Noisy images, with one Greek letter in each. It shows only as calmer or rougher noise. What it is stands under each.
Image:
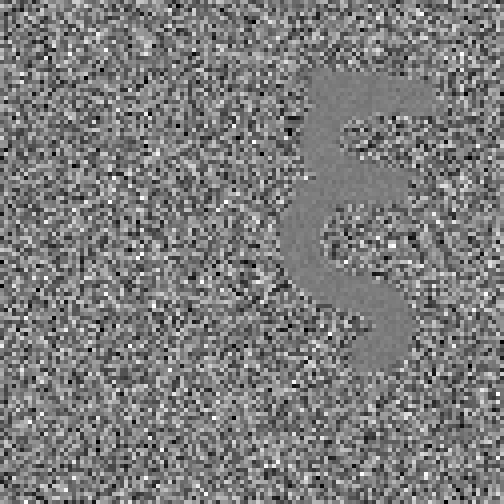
xi
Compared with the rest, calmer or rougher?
calmer
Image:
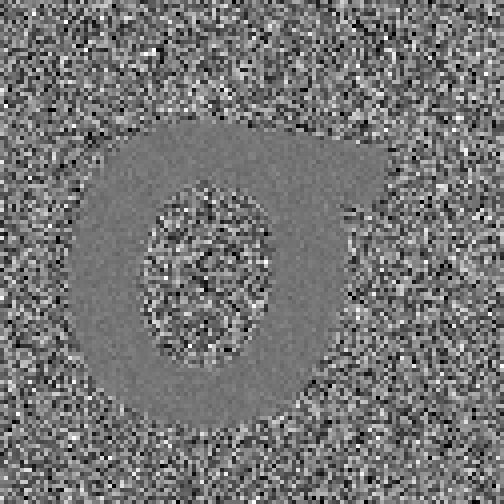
sigma
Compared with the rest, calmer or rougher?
calmer
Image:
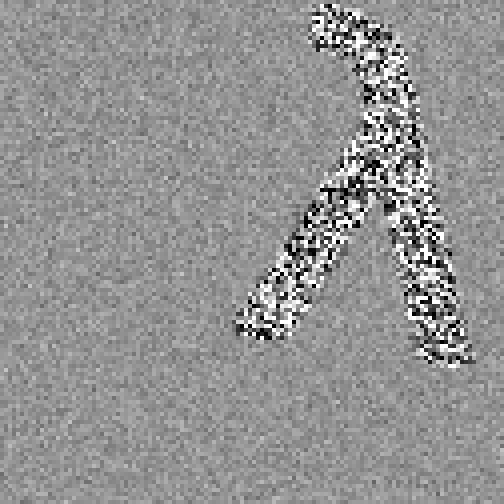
lambda
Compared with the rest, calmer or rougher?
rougher
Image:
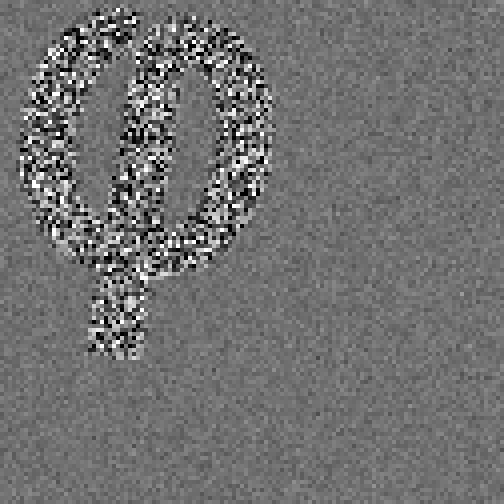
phi
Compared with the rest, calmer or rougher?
rougher
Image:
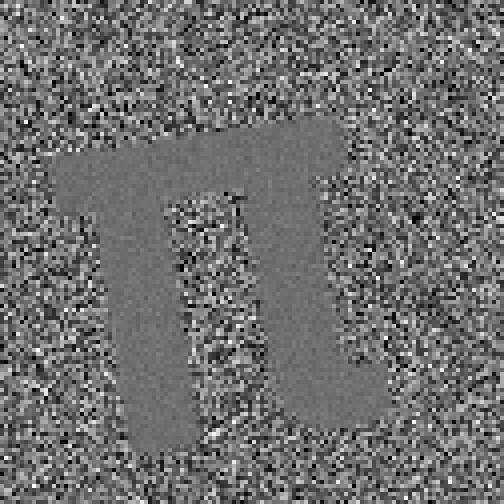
pi
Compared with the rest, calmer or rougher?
calmer
